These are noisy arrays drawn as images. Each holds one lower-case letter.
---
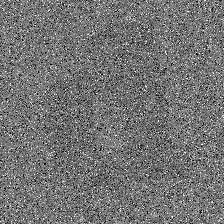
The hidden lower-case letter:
d
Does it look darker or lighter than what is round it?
darker
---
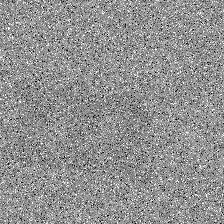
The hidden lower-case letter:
m
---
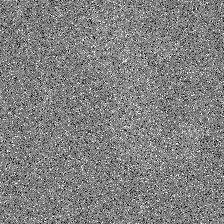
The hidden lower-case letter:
t
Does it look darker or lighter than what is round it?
lighter
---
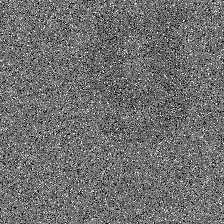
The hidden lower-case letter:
g
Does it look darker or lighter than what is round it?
darker
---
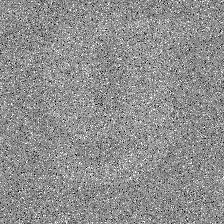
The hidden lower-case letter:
g
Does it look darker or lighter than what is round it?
lighter
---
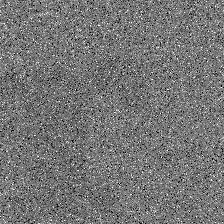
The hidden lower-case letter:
r
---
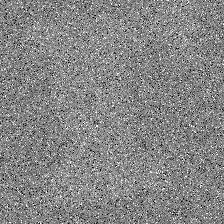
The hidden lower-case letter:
r
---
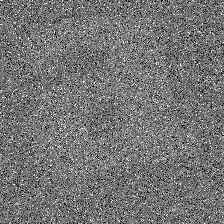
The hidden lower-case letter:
a
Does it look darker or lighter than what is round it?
lighter
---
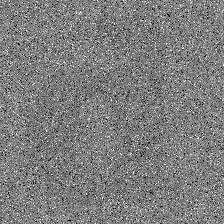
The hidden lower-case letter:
d
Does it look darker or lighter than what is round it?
darker
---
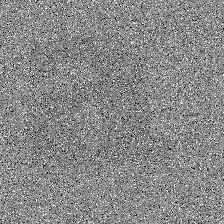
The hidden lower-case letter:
a
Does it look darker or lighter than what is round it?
darker
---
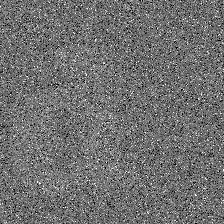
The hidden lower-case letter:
d
